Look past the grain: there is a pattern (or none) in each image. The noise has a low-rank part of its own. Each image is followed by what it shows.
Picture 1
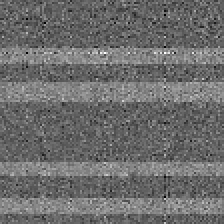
bands of rows
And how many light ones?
4
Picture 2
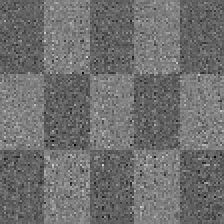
a checkerboard
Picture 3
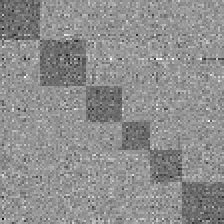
blocks along the diagonal
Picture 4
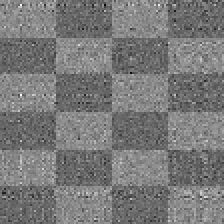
a checkerboard
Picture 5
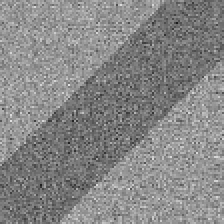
a diagonal band
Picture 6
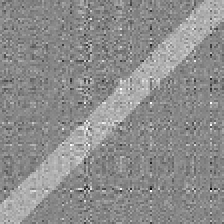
a diagonal band
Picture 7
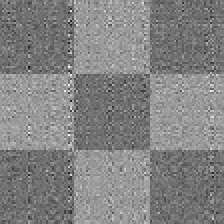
a checkerboard
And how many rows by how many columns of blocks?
3 by 3
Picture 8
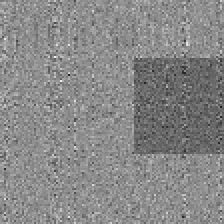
one block
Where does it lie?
middle right
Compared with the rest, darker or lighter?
darker
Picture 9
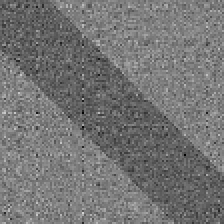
a diagonal band
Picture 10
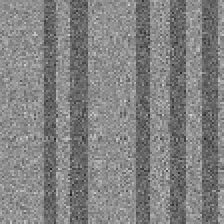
bands of columns
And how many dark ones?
5
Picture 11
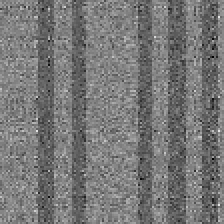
bands of columns
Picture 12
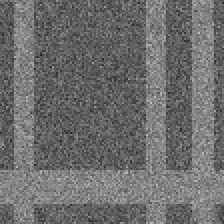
bands of rows crossing bands of columns
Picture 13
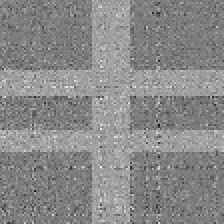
bands of rows crossing bands of columns
